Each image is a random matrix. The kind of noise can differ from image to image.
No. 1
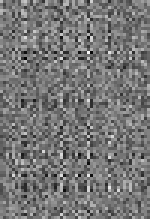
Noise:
low rank plus noise
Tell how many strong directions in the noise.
one
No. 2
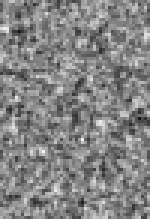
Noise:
blotchy
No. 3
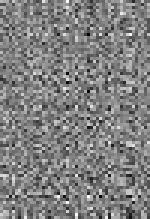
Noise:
low rank plus noise
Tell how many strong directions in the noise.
three or four
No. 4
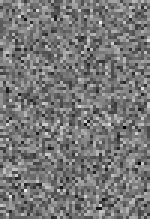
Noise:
independent entries
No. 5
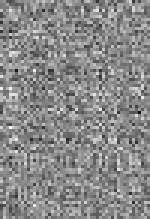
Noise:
low rank plus noise
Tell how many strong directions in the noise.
three or four
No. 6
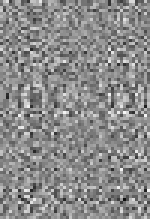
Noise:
low rank plus noise
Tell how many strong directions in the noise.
two
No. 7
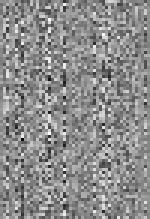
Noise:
columns of uneven size
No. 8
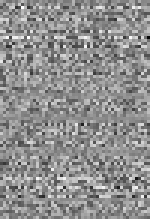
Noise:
rows of uneven size
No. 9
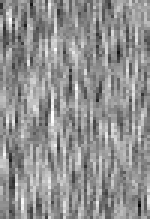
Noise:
streaked along the columns
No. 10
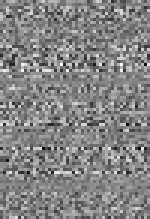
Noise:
rows of uneven size
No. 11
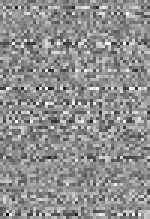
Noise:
rows of uneven size
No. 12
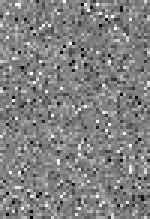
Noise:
heavy tails
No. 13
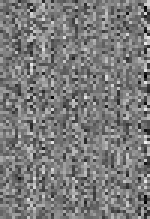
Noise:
columns of uneven size
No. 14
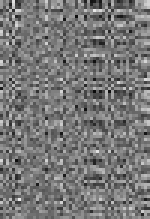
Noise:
low rank plus noise
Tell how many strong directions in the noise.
one
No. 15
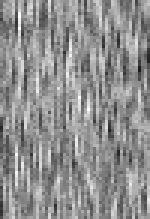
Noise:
streaked along the columns
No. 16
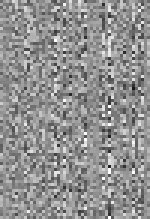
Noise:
columns of uneven size
